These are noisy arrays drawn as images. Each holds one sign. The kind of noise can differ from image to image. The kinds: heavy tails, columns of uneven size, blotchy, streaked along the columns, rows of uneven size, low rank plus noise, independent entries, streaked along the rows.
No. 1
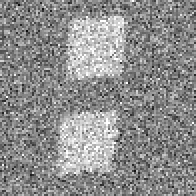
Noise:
independent entries
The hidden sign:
colon
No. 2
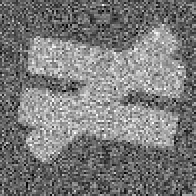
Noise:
low rank plus noise
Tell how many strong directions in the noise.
one
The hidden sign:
not-equal sign
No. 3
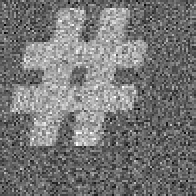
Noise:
low rank plus noise
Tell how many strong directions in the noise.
three or four
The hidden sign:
hash sign
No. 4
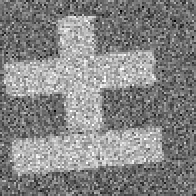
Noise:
independent entries
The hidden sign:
plus-minus sign
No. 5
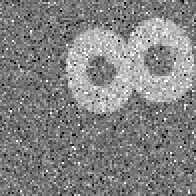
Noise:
heavy tails
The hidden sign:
infinity sign
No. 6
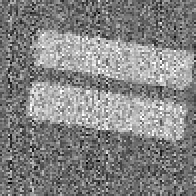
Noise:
columns of uneven size
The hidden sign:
equals sign
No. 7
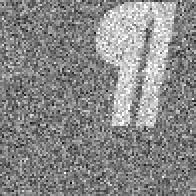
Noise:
independent entries
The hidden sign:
pilcrow
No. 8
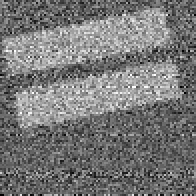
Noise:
rows of uneven size
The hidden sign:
equals sign
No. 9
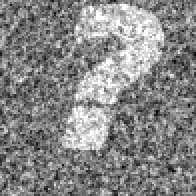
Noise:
blotchy
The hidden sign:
question mark
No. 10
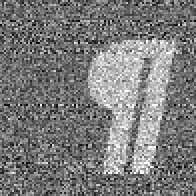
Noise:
rows of uneven size
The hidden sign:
pilcrow
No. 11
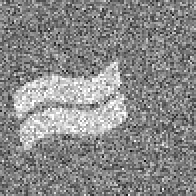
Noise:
independent entries
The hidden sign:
approximately sign
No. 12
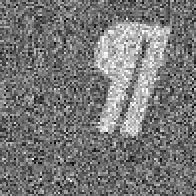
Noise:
low rank plus noise
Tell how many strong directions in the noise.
three or four
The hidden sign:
pilcrow
